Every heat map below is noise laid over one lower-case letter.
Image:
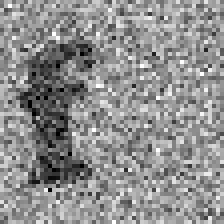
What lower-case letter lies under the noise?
f
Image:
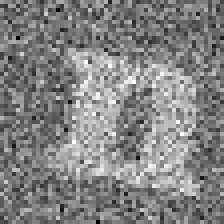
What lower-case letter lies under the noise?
n
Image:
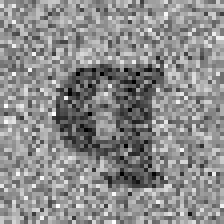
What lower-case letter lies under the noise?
q
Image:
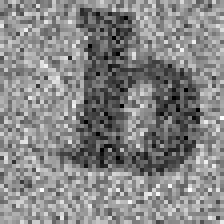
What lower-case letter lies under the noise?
b
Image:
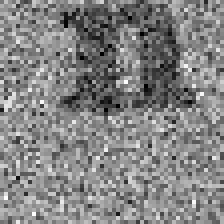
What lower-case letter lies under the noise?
n
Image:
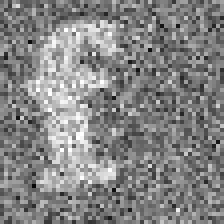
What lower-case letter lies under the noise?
f
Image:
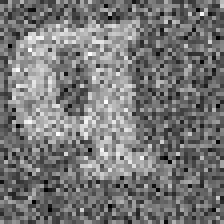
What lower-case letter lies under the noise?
q
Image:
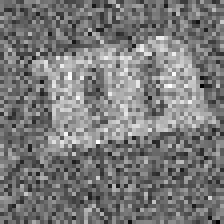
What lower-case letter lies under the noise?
m
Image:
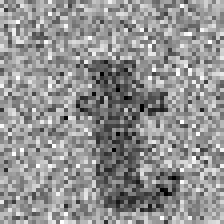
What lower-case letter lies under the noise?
t
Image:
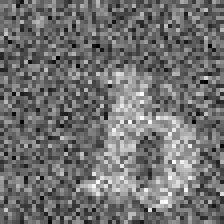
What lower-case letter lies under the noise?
b
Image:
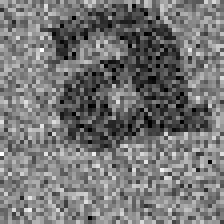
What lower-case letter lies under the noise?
a
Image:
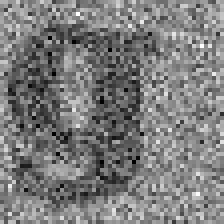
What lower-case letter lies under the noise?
g
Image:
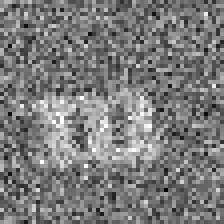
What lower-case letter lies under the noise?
m
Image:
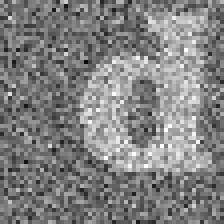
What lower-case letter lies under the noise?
d
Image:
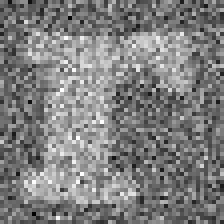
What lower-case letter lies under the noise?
r
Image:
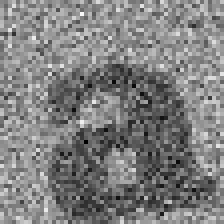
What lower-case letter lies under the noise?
a
